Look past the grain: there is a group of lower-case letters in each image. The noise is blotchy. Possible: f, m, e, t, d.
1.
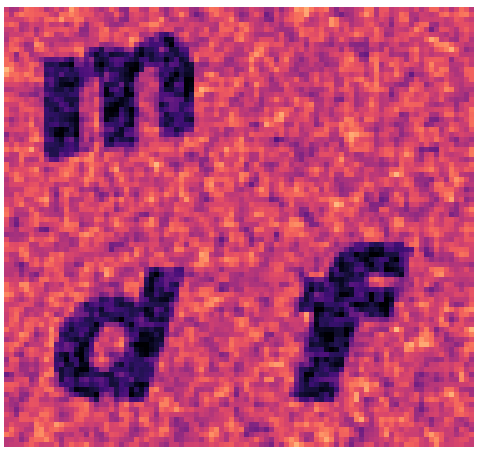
top left: m; bottom left: d; bottom right: f
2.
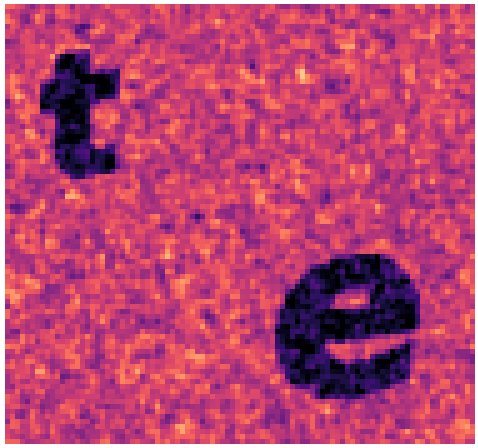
top left: t; bottom right: e
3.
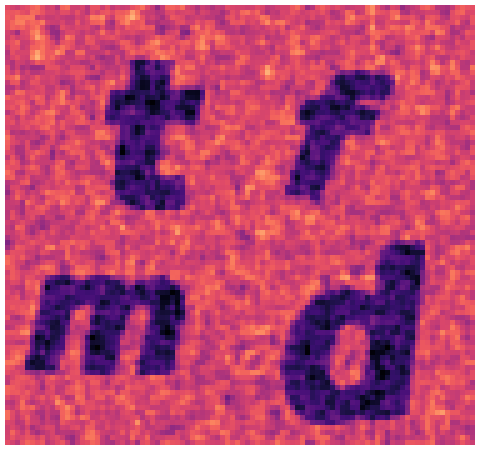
top left: t; top right: f; bottom left: m; bottom right: d
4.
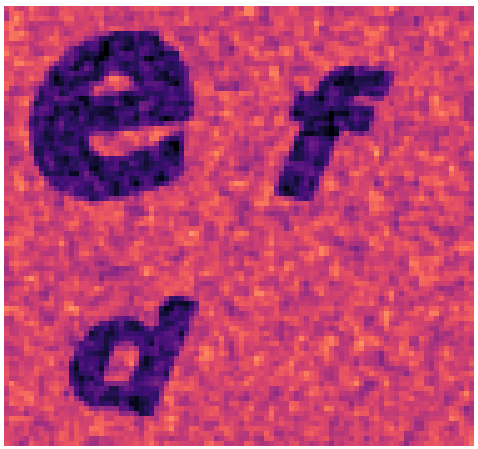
top left: e; top right: f; bottom left: d
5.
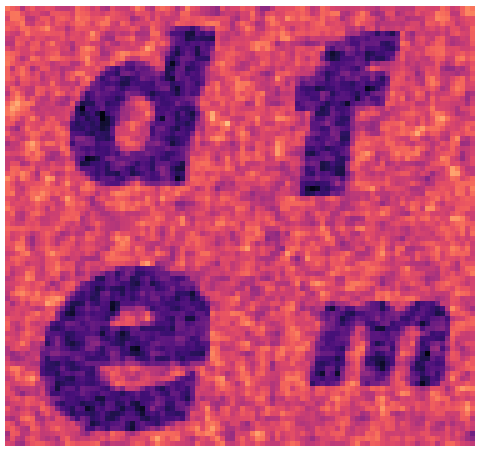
top left: d; top right: f; bottom left: e; bottom right: m
